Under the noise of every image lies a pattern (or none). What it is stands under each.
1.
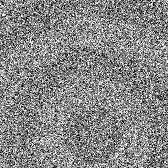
rings round one point
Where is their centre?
bottom middle
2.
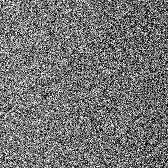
a smooth slope
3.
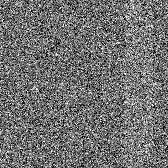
one vertical stripe
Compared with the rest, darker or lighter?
lighter
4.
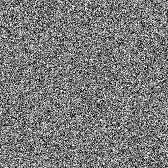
only noise
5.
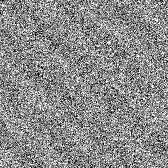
diagonal stripes
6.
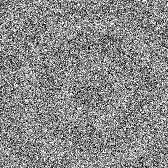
rings round one point
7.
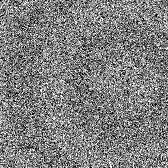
rings round one point
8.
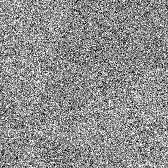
spokes from one point
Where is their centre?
bottom left
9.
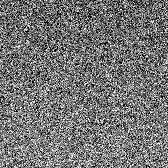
a smooth slope
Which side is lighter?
bottom
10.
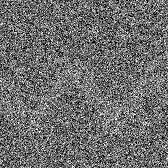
a wavy band
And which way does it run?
left to right
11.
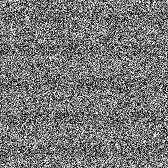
horizontal stripes
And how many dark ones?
5
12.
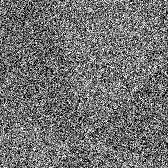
spokes from one point
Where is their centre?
bottom middle
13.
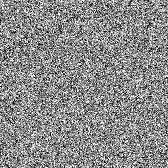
only noise
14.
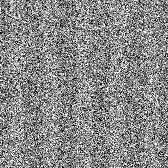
vertical stripes
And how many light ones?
5
